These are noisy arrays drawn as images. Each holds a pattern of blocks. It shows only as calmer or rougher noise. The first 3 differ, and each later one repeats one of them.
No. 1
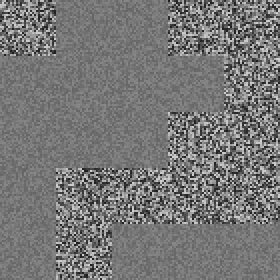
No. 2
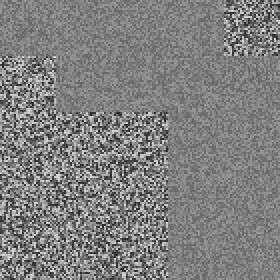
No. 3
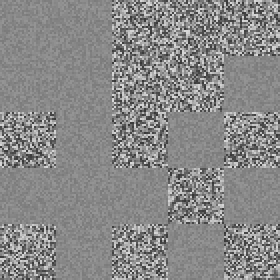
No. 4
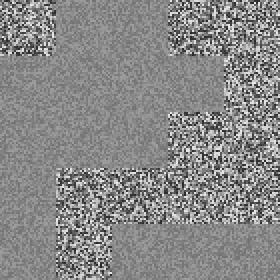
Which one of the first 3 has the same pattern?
1
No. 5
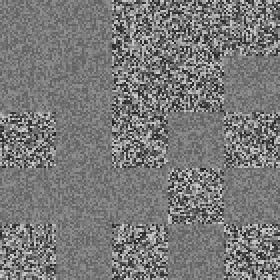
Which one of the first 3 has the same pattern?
3
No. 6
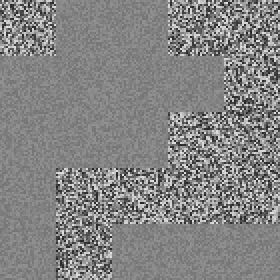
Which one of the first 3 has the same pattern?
1
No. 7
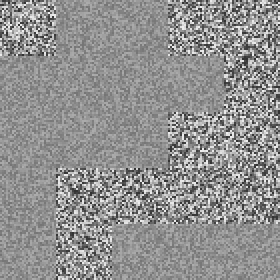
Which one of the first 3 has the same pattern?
1
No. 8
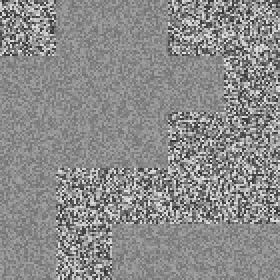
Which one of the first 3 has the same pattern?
1
